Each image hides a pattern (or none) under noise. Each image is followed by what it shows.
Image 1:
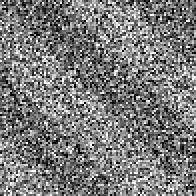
diagonal stripes
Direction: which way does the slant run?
top left to bottom right
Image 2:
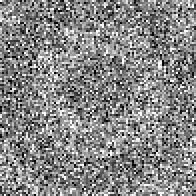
rings round one point
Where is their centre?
centre
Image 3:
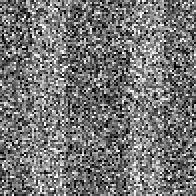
vertical stripes
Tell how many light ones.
2
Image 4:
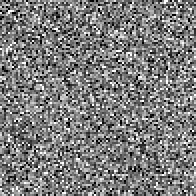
only noise
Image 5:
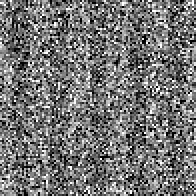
vertical stripes
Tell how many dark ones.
5
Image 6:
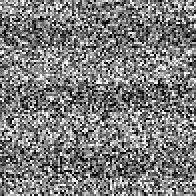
horizontal stripes
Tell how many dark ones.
3
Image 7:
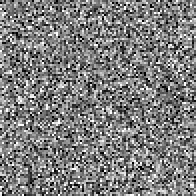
only noise
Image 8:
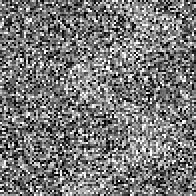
a wavy band
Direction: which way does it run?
top to bottom
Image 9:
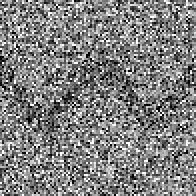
a wavy band
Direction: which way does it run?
left to right
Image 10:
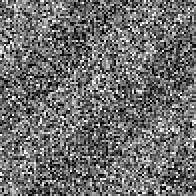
diagonal stripes
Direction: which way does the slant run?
bottom left to top right
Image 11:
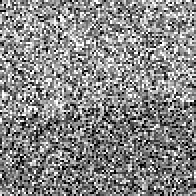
a sharp edge
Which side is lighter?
top
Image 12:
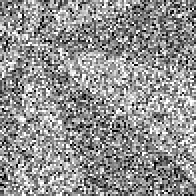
spokes from one point
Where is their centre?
top left
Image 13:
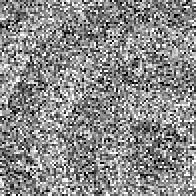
rings round one point
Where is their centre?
bottom right
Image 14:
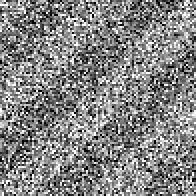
diagonal stripes
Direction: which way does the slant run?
bottom left to top right
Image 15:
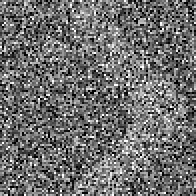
a wavy band
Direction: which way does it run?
top to bottom
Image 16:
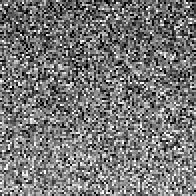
a smooth slope
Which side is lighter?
bottom
